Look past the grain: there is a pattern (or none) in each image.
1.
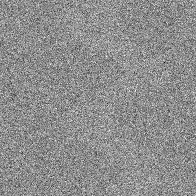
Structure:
a wavy band
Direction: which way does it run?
top to bottom
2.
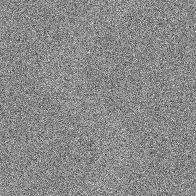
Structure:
a wavy band
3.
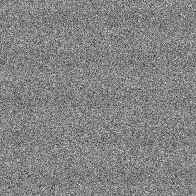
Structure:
horizontal stripes
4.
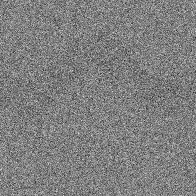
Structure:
a wavy band
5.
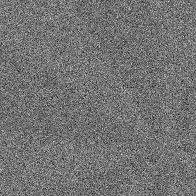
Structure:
spokes from one point
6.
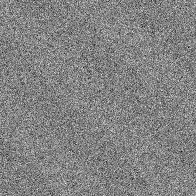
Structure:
diagonal stripes
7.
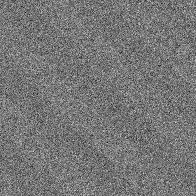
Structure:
diagonal stripes
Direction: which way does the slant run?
top left to bottom right
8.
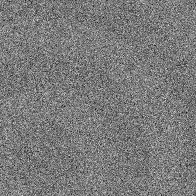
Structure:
rings round one point
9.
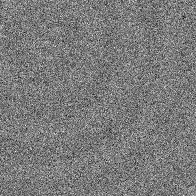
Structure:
rings round one point
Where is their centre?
top left
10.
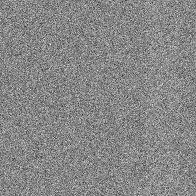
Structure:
one vertical stripe
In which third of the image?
right
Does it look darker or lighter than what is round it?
lighter
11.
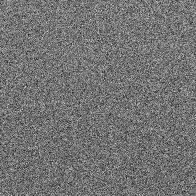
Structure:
a smooth slope
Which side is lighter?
top
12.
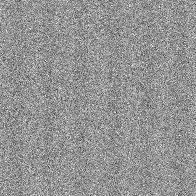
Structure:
vertical stripes
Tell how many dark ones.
6
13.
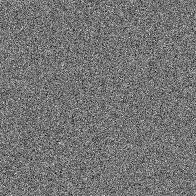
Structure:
only noise
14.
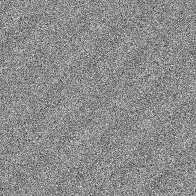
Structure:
diagonal stripes
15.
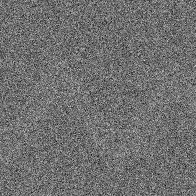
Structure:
a wavy band
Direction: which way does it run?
left to right
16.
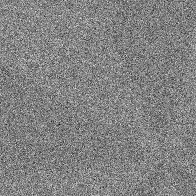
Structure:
spokes from one point
